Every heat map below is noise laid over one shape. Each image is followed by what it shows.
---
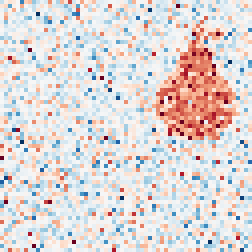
pear
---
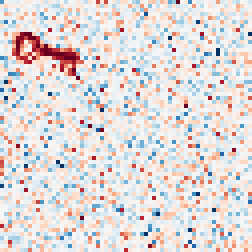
key
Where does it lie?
top left
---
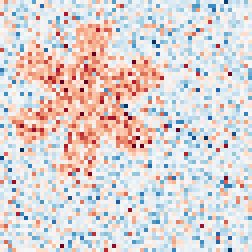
asterisk
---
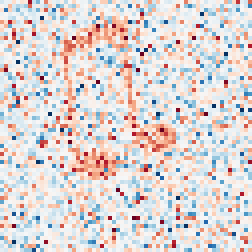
pair of musical notes
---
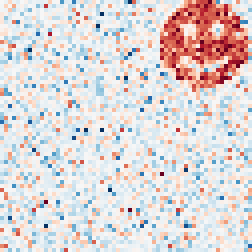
smiling face
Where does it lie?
top right
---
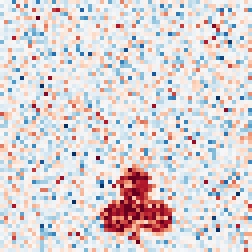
club
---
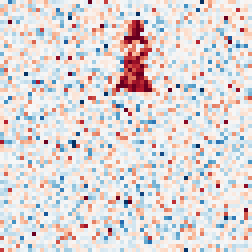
chess bishop
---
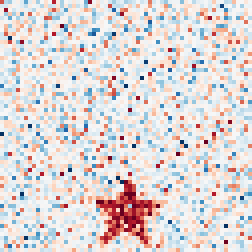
star
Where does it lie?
bottom middle
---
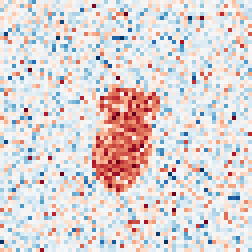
footprint
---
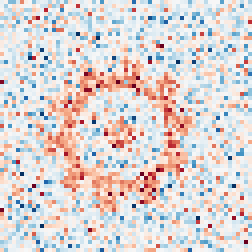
gear
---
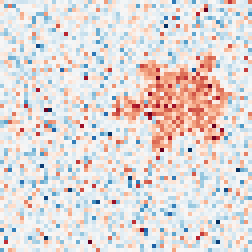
turtle
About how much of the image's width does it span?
half
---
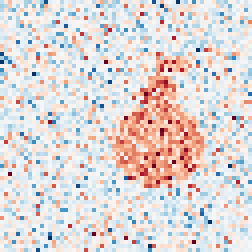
pear
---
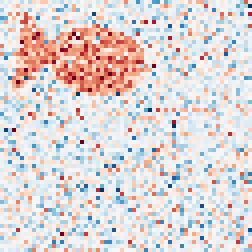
fish
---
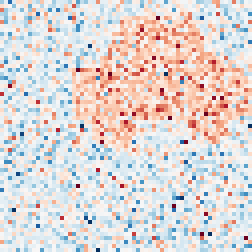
car
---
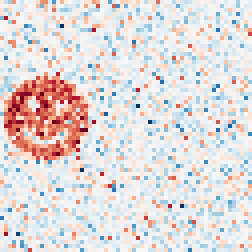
smiling face
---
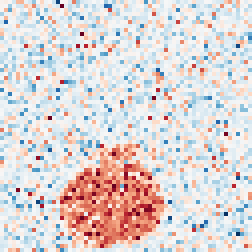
apple
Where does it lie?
bottom middle
